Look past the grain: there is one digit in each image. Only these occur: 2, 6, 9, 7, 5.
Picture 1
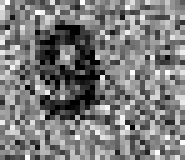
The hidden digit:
9
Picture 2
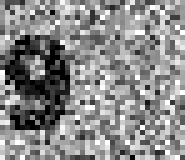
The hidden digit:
9
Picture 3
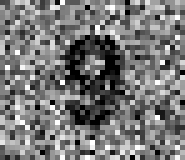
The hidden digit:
9
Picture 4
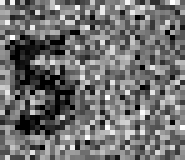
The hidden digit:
5
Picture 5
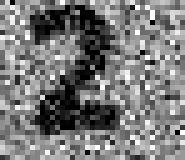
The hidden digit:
2
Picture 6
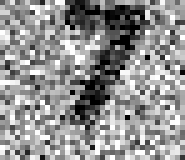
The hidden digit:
7
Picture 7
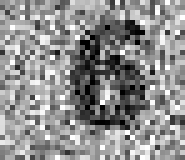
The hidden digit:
6
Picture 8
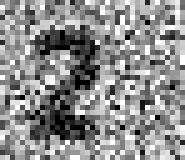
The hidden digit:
2
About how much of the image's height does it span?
two thirds
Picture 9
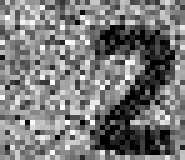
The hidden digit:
2
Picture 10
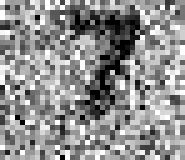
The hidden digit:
7
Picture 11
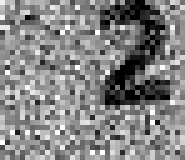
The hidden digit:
2
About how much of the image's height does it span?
two thirds
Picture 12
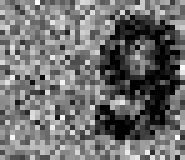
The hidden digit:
9
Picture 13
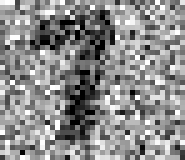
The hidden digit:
7
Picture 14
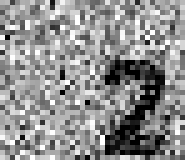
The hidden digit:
2
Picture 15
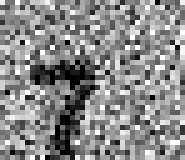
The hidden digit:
7
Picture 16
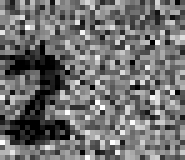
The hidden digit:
2
